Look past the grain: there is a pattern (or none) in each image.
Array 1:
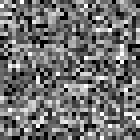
only noise
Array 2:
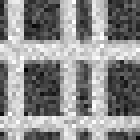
bands of rows crossing bands of columns
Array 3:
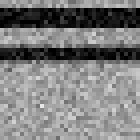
bands of rows
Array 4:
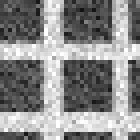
bands of rows crossing bands of columns
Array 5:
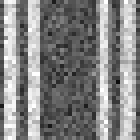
bands of columns
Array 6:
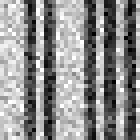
bands of columns
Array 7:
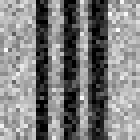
bands of columns
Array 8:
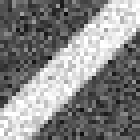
a diagonal band
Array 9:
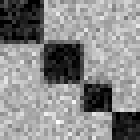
blocks along the diagonal
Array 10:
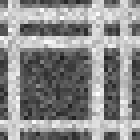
bands of rows crossing bands of columns
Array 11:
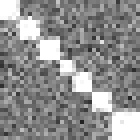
blocks along the diagonal
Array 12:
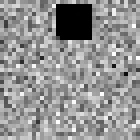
one block
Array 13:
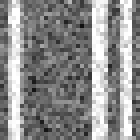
bands of columns
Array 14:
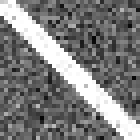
a diagonal band
